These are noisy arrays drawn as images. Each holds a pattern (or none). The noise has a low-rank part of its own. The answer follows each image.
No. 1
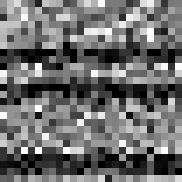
bands of rows
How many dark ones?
3
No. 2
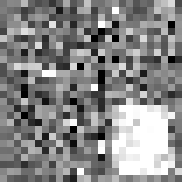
one block
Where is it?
bottom right
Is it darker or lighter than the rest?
lighter
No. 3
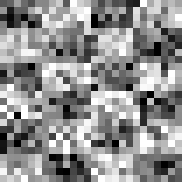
a checkerboard
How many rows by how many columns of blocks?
6 by 4
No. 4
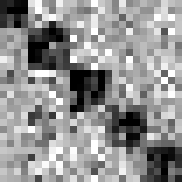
blocks along the diagonal
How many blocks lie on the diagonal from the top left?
5
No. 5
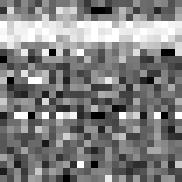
one band of rows
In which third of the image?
top
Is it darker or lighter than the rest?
lighter
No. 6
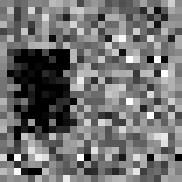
one block
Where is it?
middle left
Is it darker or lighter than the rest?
darker
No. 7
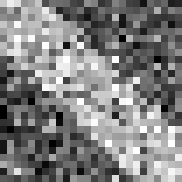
a diagonal band
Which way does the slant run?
top left to bottom right
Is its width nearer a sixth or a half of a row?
a half
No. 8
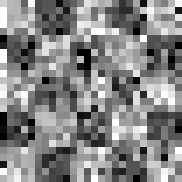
a checkerboard
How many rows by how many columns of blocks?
5 by 5
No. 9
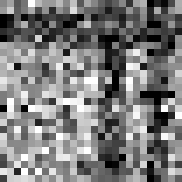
bands of rows crossing bands of columns
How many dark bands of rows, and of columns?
1 and 2
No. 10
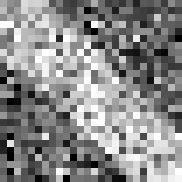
a diagonal band
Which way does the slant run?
top left to bottom right
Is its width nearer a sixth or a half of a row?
a half
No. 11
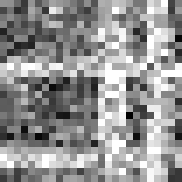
bands of rows crossing bands of columns
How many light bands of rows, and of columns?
2 and 2
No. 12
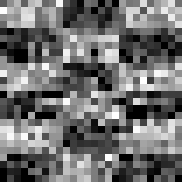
a checkerboard
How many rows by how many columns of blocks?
6 by 3
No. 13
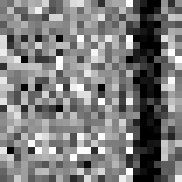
one band of columns
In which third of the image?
right
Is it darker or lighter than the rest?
darker
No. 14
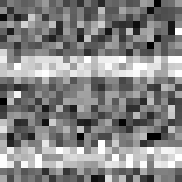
bands of rows
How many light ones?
2
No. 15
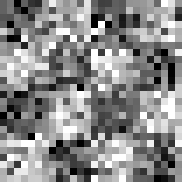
a checkerboard
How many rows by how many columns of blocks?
4 by 4
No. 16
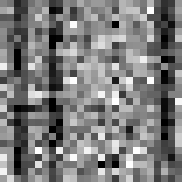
bands of columns
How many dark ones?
3
